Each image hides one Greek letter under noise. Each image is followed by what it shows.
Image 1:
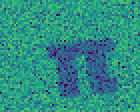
pi
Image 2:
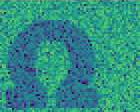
omega
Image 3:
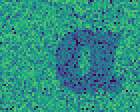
alpha
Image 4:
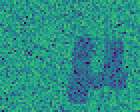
mu
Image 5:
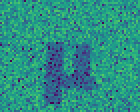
mu
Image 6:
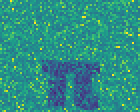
pi
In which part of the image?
bottom middle
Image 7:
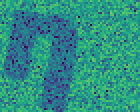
eta
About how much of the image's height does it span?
nearly all
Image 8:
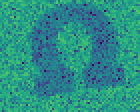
omega
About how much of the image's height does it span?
nearly all
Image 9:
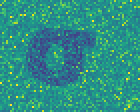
sigma
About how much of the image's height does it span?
half
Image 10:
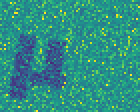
mu
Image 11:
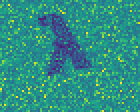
lambda
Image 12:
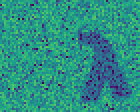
lambda
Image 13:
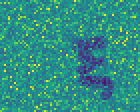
xi
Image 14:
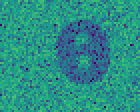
theta
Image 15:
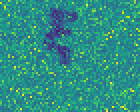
xi
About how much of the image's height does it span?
half
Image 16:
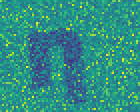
eta
